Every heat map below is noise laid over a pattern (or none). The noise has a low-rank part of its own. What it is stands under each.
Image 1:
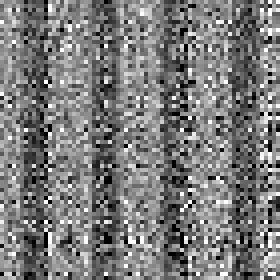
vertical stripes
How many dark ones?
4
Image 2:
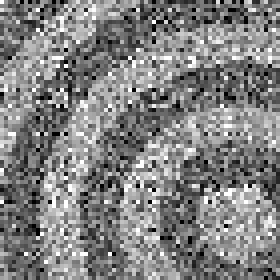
rings round one point
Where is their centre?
bottom right
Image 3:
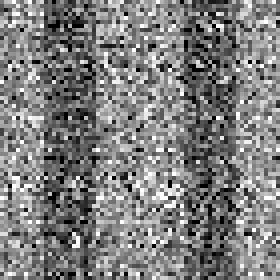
vertical stripes
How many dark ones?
2
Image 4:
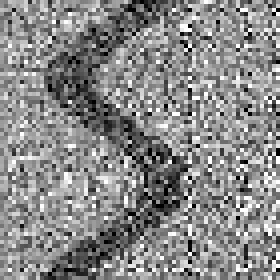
a wavy band
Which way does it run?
top to bottom
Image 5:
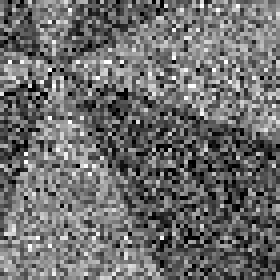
spokes from one point
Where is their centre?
top left
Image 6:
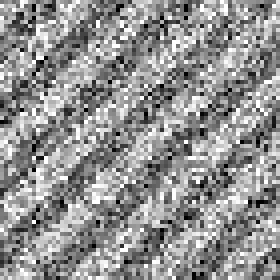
diagonal stripes
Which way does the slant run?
bottom left to top right
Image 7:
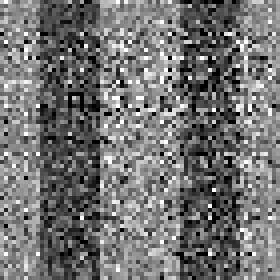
vertical stripes
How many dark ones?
2
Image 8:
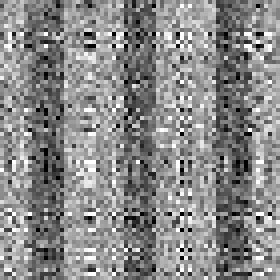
vertical stripes
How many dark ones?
3
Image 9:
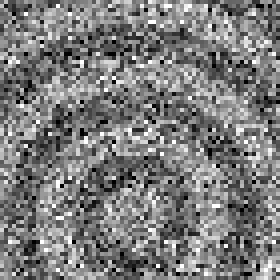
rings round one point
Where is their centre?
bottom middle
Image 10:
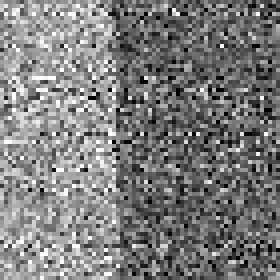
a sharp edge
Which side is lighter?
left
